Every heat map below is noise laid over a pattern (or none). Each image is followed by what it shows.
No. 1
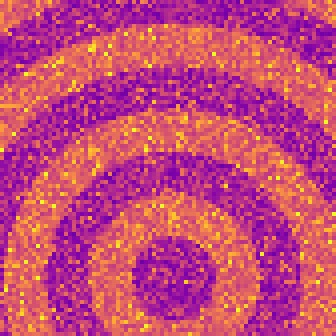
rings round one point
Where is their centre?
bottom middle
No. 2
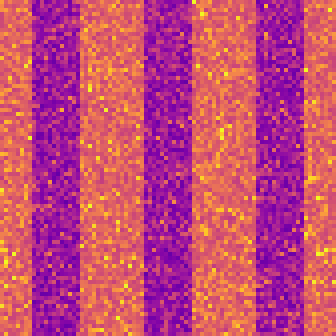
vertical stripes
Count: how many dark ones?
3
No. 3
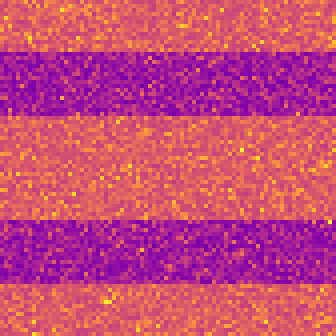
horizontal stripes
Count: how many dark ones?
2
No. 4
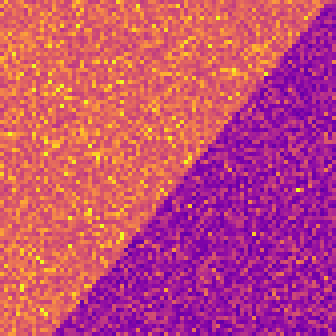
a sharp edge
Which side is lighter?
top left
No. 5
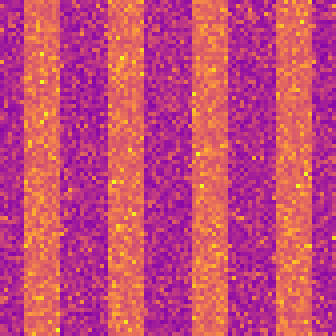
vertical stripes
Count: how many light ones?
4
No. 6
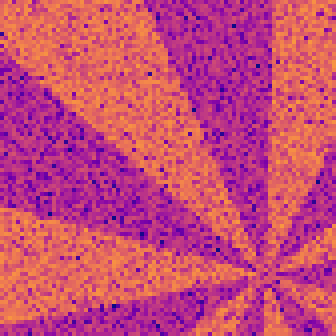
spokes from one point
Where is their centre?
bottom right
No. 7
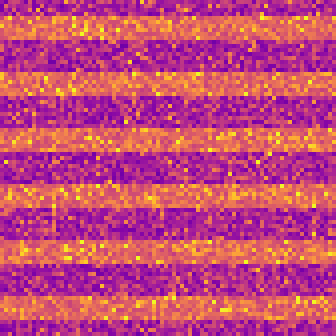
horizontal stripes
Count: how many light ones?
6
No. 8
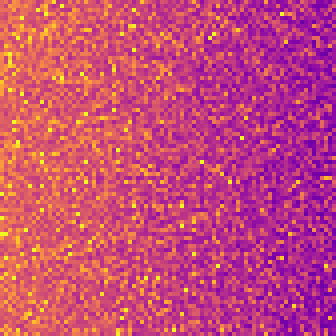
a smooth slope
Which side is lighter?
left
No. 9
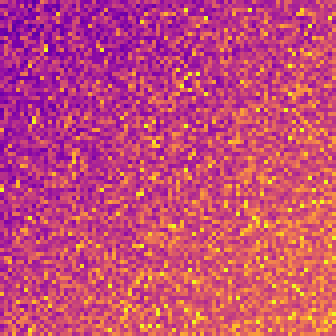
a smooth slope
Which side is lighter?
bottom right
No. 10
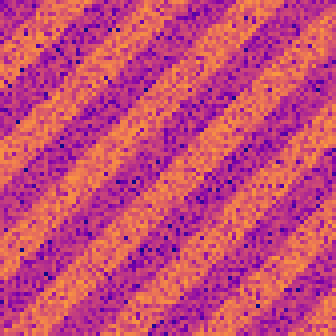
diagonal stripes
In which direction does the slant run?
bottom left to top right
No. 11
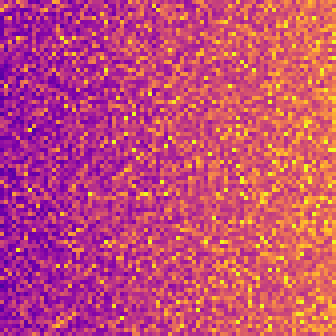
a smooth slope
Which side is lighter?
right
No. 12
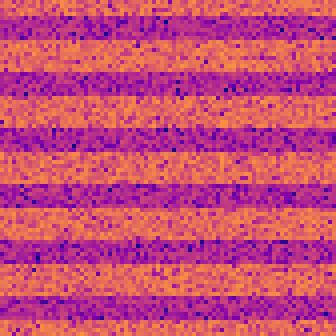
horizontal stripes
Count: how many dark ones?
6
